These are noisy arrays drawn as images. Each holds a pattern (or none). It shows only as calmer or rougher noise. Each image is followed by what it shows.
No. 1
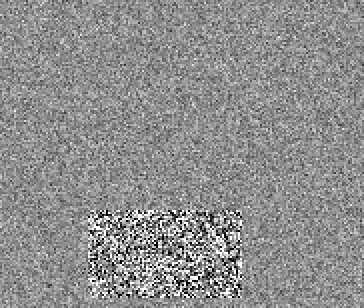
one block
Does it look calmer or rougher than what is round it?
rougher
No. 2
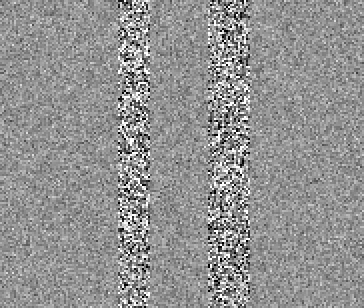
bands of columns
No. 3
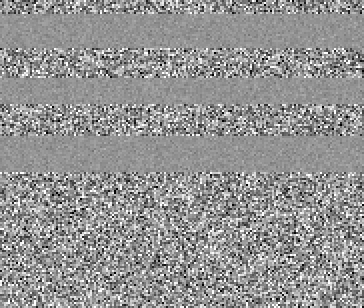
bands of rows
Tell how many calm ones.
3
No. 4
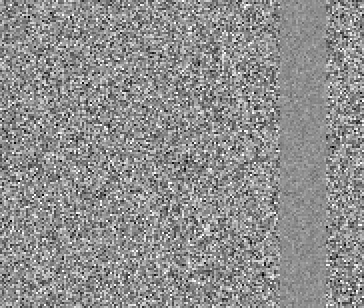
one band of columns
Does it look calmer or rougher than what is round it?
calmer
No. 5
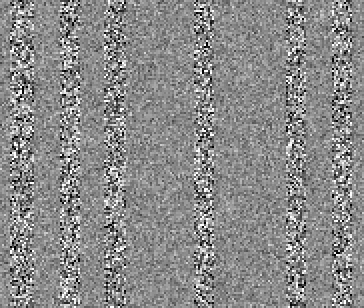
bands of columns
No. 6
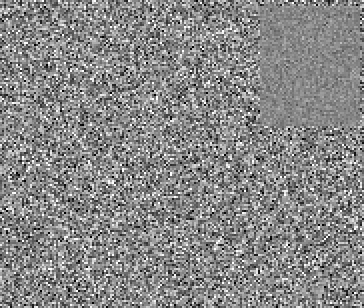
one block
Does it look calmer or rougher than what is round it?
calmer
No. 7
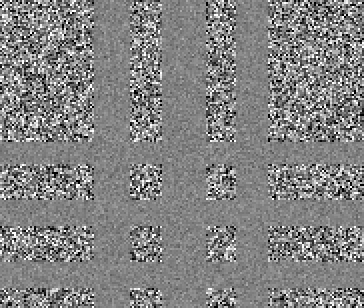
bands of rows crossing bands of columns
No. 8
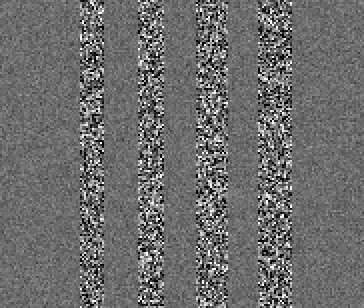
bands of columns
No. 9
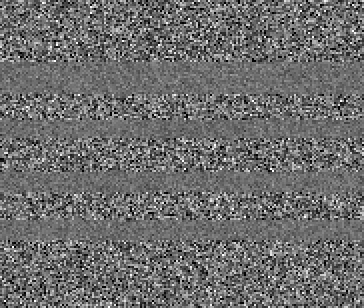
bands of rows
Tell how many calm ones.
4
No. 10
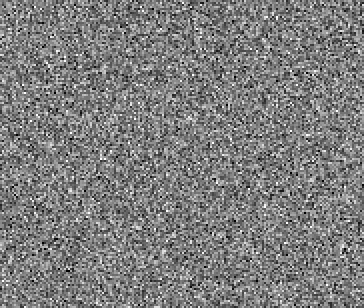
only noise
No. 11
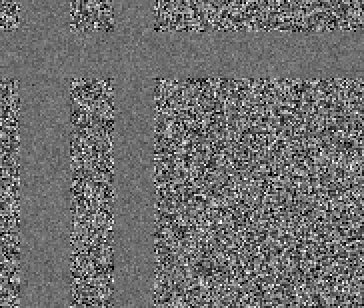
bands of rows crossing bands of columns
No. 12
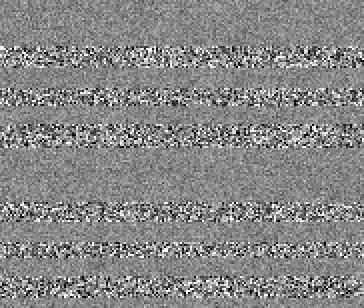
bands of rows
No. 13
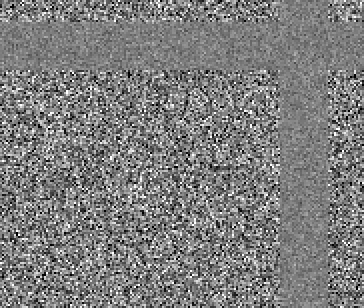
bands of rows crossing bands of columns
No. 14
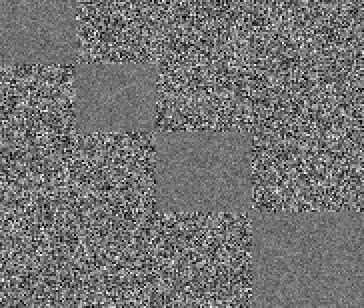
blocks along the diagonal
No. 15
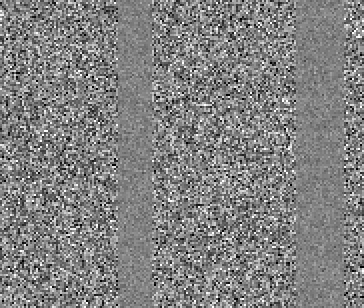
bands of columns
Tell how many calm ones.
2
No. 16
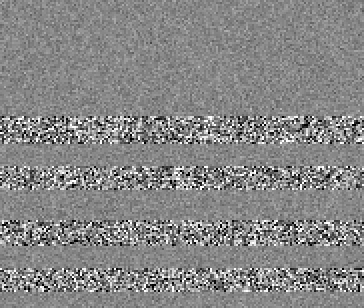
bands of rows
